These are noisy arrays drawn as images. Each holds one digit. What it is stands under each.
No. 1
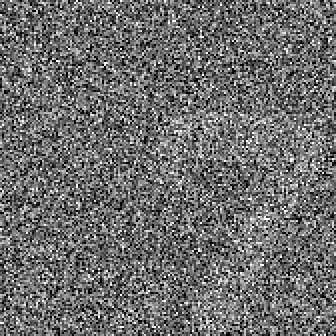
light 7
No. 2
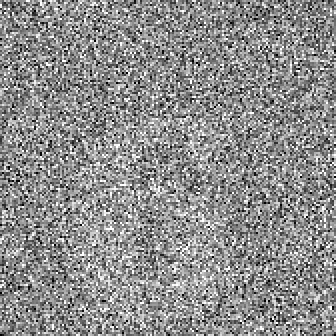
light 6
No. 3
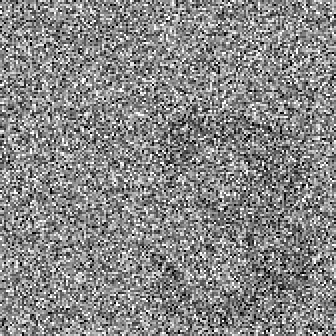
dark 3
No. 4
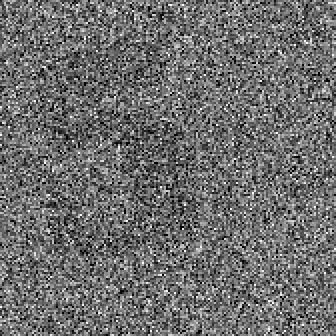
dark 5
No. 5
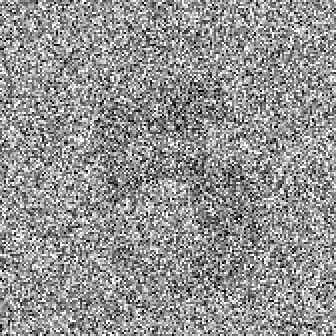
dark 5
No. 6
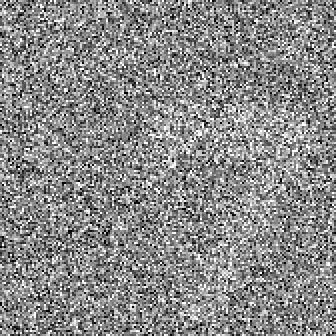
light 7
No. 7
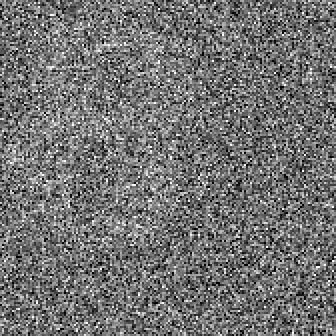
light 8
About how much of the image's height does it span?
two thirds
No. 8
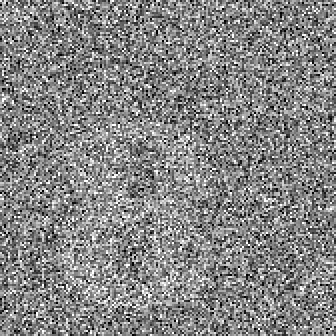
light 8
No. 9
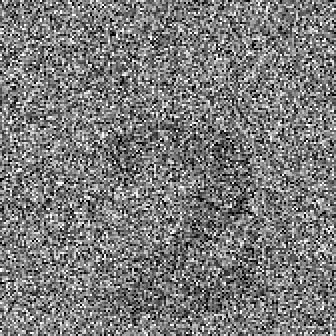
dark 2
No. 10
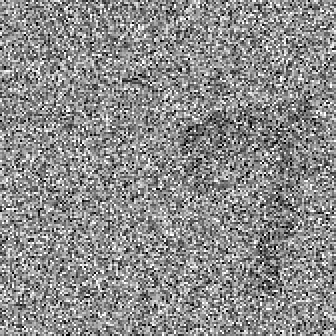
dark 7
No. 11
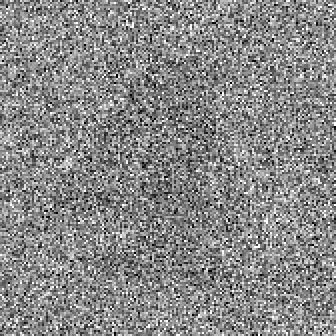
dark 4
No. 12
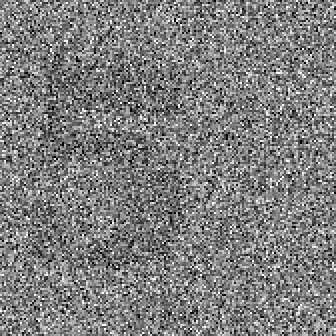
dark 5
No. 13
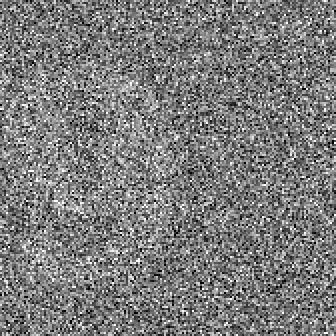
light 9
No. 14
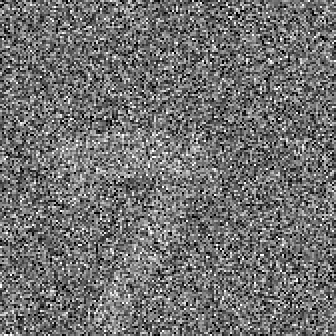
light 7
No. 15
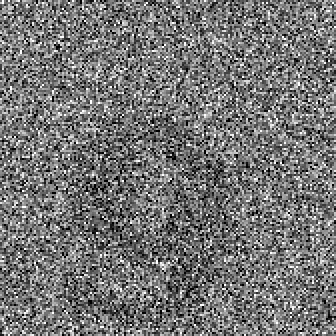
dark 9
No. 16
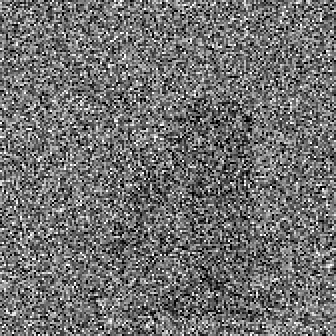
dark 4
